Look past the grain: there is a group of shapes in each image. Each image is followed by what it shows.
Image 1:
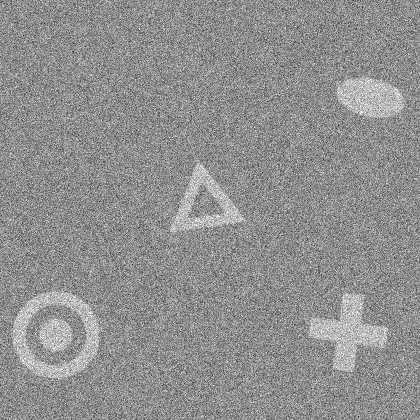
top right: ellipse; centre: triangle frame; bottom left: bullseye; bottom right: cross
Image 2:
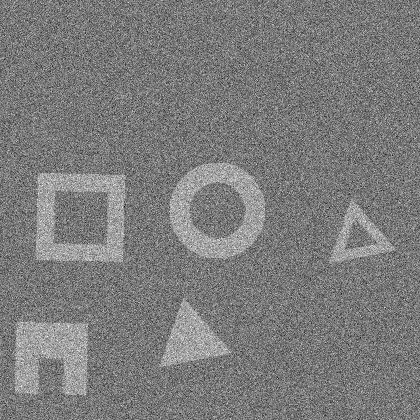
middle left: square frame; centre: ring; middle right: triangle frame; bottom left: square with a notch; bottom middle: triangle
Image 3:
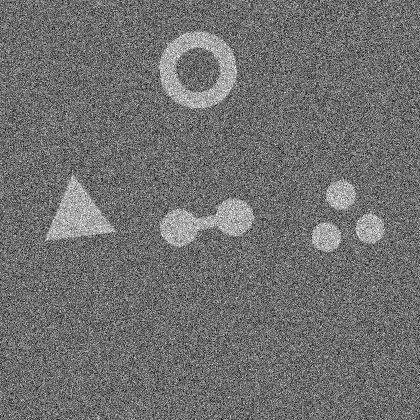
top middle: ring; middle left: triangle; centre: dumbbell; middle right: three dots
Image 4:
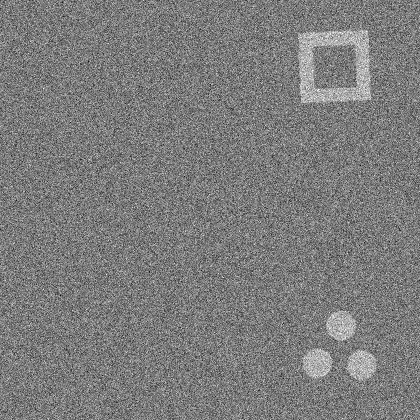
top right: square frame; bottom right: three dots
